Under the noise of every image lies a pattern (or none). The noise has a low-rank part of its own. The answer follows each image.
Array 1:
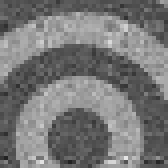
rings round one point
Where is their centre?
bottom middle
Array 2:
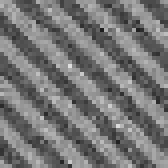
diagonal stripes
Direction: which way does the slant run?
top left to bottom right
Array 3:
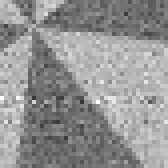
spokes from one point
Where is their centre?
top left
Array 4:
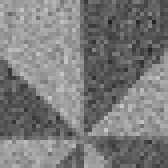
spokes from one point
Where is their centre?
bottom middle
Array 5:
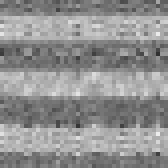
horizontal stripes
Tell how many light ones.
3
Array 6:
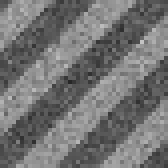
diagonal stripes
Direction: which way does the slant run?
bottom left to top right
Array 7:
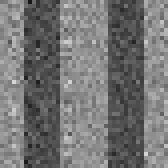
vertical stripes
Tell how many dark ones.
2
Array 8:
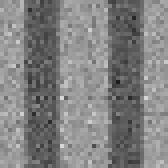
vertical stripes
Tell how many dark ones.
2
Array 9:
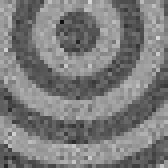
rings round one point
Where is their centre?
top middle
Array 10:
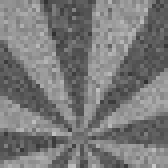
spokes from one point
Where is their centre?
bottom middle
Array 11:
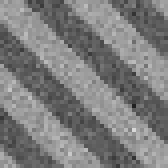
diagonal stripes
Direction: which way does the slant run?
top left to bottom right
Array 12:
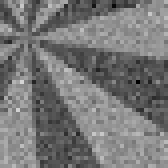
spokes from one point
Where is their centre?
top left
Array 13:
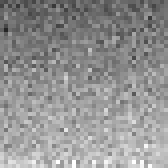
a smooth slope
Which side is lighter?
bottom
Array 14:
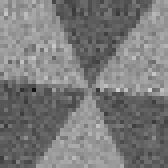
spokes from one point
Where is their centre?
centre
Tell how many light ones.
3
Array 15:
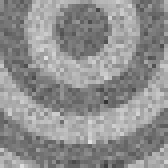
rings round one point
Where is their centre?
top middle
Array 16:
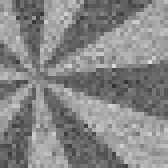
spokes from one point
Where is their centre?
middle left
